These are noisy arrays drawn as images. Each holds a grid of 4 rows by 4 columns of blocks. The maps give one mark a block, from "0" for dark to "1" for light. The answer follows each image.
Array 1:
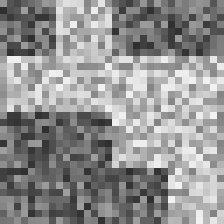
0100
1111
0011
0001
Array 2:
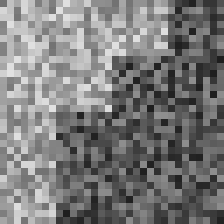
1110
1100
1000
1000
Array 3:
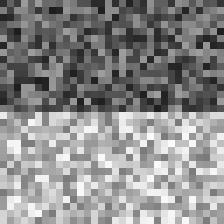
0000
0000
1111
1111
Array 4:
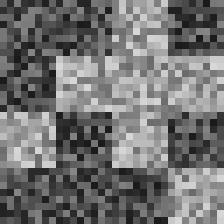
0010
0111
1010
0001
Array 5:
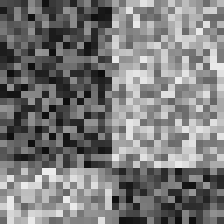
0011
0011
0011
1100
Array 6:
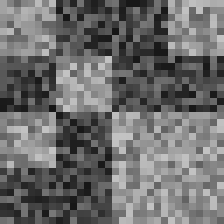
1001
0100
1011
0011
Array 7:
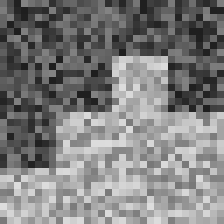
0000
0010
0111
1111
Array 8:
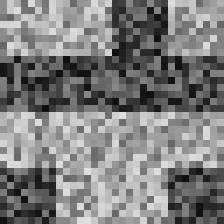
1101
0000
1111
0110
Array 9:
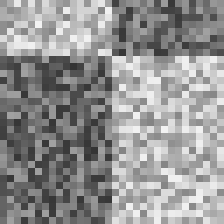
1100
0011
0011
0011
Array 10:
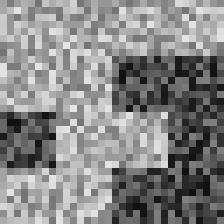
1111
1100
0110
1100
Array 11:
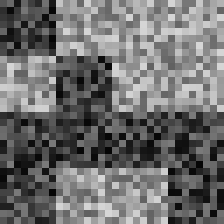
0111
1011
0000
0110
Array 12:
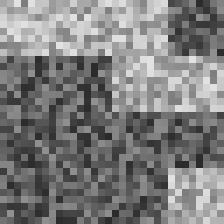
1110
0011
0000
0001
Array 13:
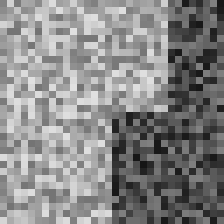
1110
1110
1100
1100
